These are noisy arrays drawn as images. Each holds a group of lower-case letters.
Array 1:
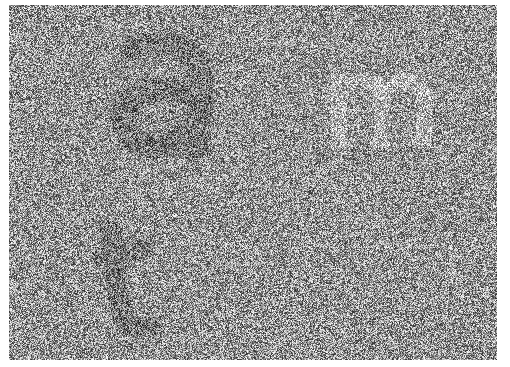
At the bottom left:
t
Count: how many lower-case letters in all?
3
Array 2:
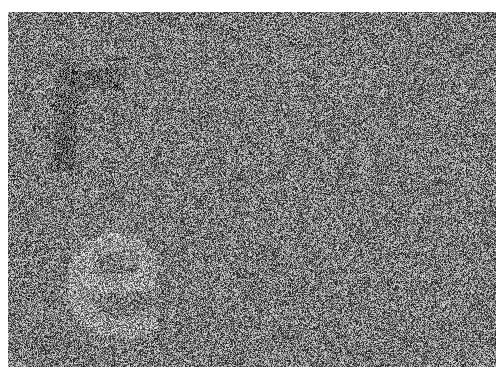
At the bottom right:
nothing
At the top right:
nothing
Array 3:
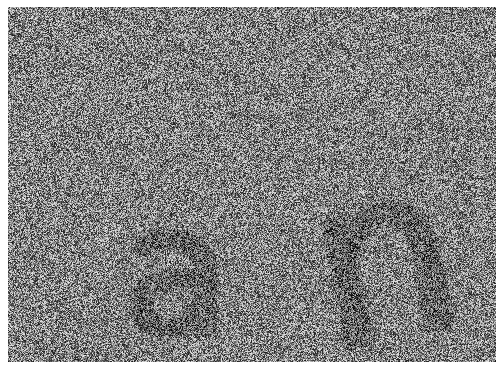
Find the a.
bottom left
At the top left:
nothing
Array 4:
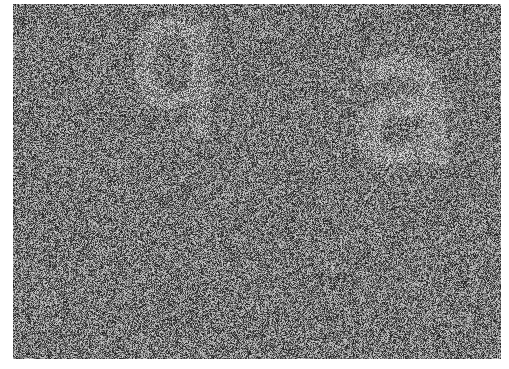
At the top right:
a
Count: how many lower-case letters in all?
2
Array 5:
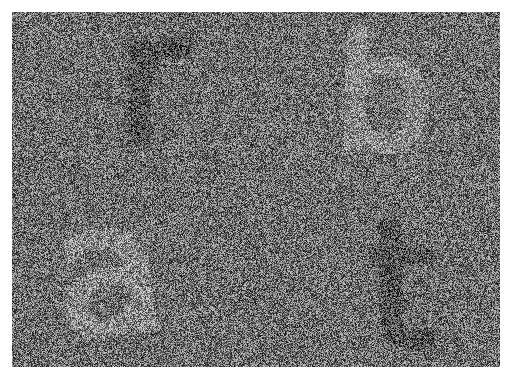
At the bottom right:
t
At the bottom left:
a
